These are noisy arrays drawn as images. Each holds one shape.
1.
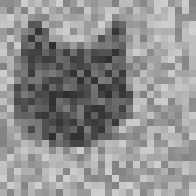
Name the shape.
cat's head
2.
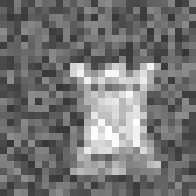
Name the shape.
chess rook
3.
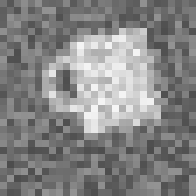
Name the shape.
cup
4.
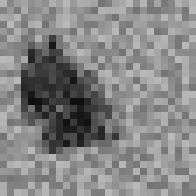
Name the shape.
chess knight
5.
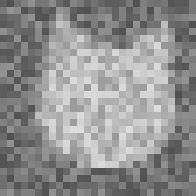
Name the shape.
cat's head
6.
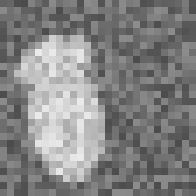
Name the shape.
footprint
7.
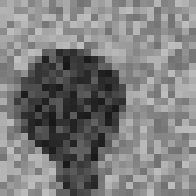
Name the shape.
light bulb
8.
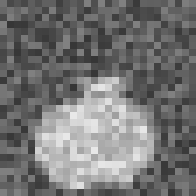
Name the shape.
apple
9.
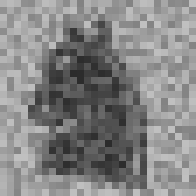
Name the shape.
chess knight
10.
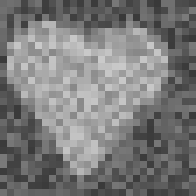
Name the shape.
heart
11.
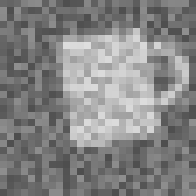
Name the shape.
cup
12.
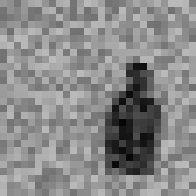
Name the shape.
bottle
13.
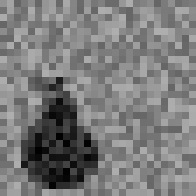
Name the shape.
pear
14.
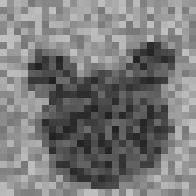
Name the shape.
bear's head
